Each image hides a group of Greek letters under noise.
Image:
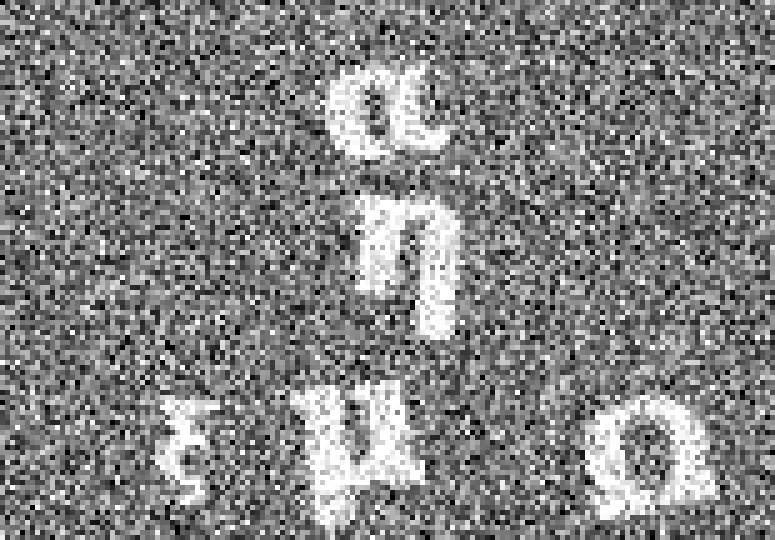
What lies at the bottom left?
xi
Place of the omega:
bottom right
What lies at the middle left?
nothing
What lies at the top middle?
alpha
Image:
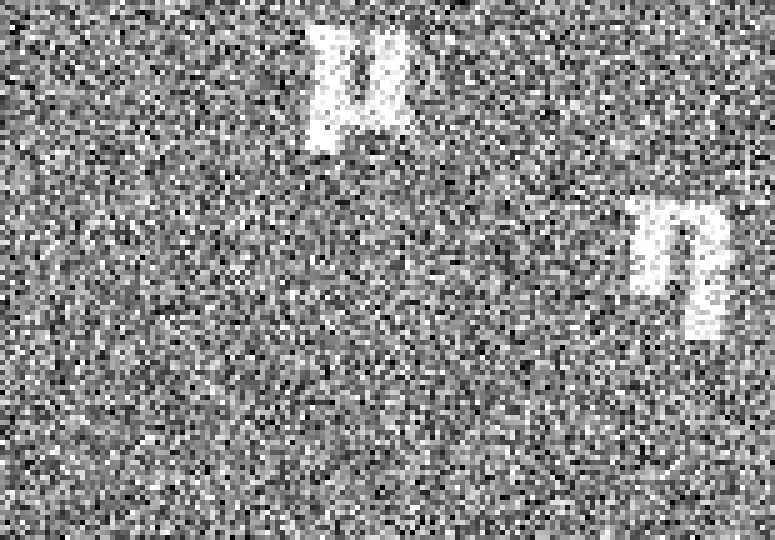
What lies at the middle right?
eta
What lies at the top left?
nothing
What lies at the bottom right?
nothing
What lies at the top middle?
mu
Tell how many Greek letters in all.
2
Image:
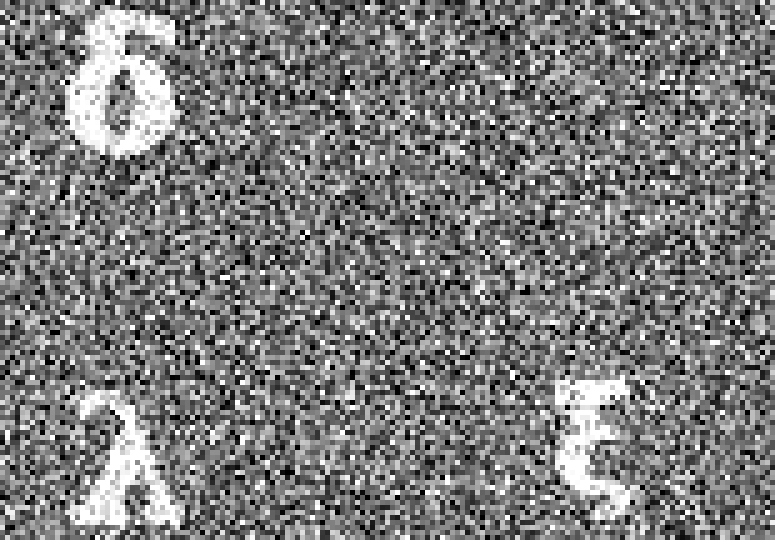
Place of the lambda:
bottom left
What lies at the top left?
delta
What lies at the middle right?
nothing
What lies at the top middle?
nothing
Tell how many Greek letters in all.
3
